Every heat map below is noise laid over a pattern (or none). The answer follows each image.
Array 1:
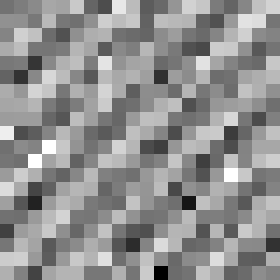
diagonal stripes
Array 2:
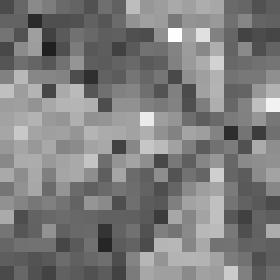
spokes from one point
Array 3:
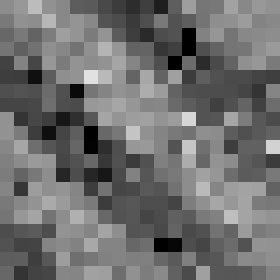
diagonal stripes
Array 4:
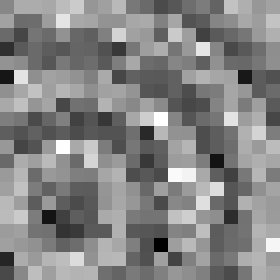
rings round one point
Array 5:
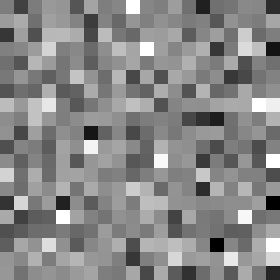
only noise
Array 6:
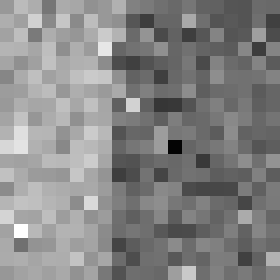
a sharp edge
